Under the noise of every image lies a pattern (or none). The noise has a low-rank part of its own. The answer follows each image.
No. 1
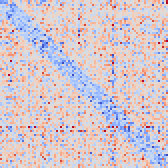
a diagonal band
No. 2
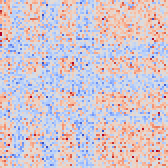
bands of rows crossing bands of columns
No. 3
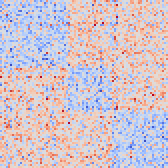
blocks along the diagonal
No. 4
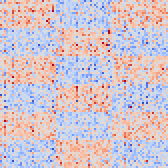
a checkerboard
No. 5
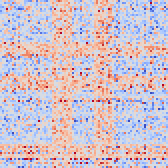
bands of rows crossing bands of columns
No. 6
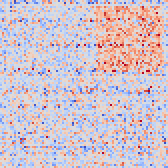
one block
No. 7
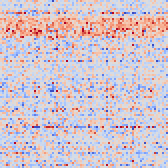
one band of rows
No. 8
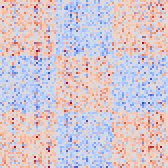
a checkerboard
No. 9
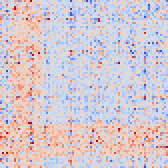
bands of rows crossing bands of columns
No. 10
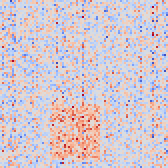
one block
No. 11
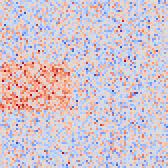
one block
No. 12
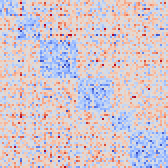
blocks along the diagonal
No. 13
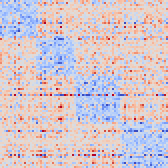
blocks along the diagonal
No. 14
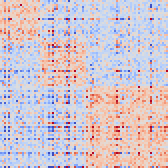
blocks along the diagonal
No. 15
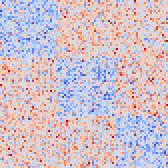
blocks along the diagonal
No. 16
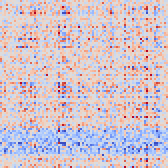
one band of rows
